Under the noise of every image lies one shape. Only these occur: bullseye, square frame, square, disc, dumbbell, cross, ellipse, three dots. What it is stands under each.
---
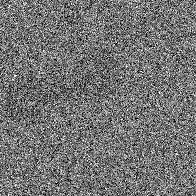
dumbbell
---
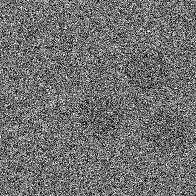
three dots
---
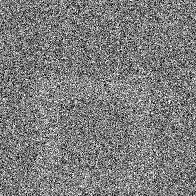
square frame
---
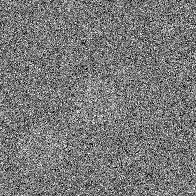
dumbbell
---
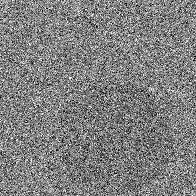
disc
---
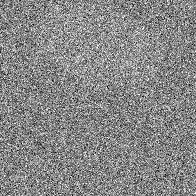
ellipse
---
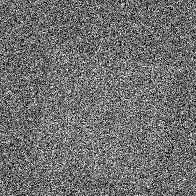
square
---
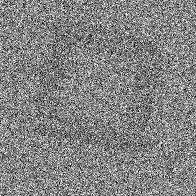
square frame
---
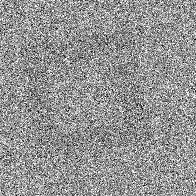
square frame
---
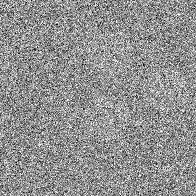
three dots
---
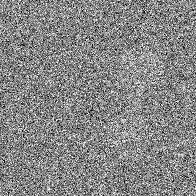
dumbbell
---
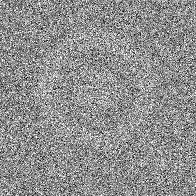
bullseye
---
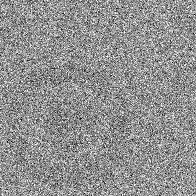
bullseye
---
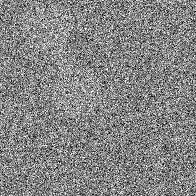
dumbbell
